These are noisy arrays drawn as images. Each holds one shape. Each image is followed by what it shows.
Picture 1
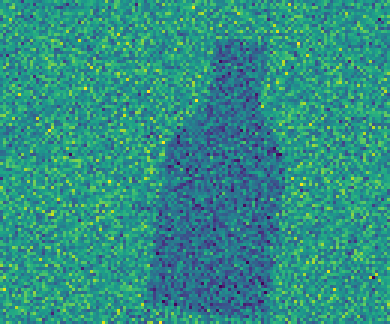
bottle
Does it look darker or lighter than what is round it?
darker
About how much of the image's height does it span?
nearly all
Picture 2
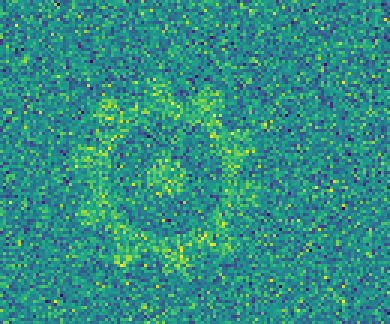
gear
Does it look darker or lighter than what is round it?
lighter
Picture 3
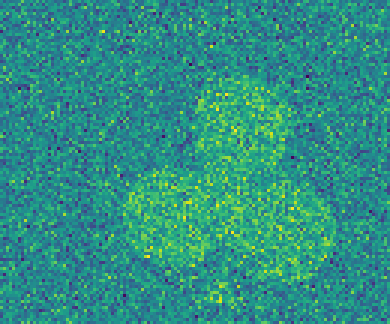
club
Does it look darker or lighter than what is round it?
lighter
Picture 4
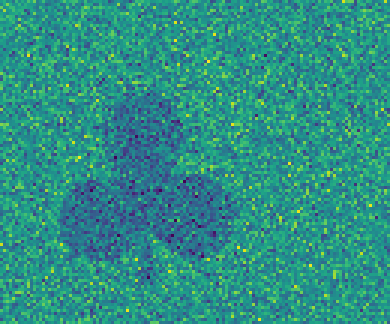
club
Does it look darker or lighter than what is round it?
darker
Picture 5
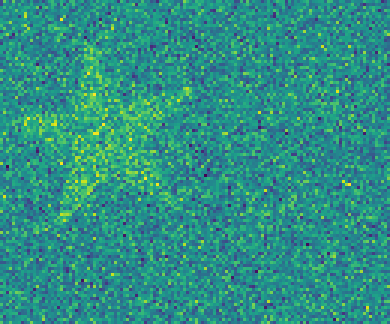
star
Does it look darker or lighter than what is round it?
lighter
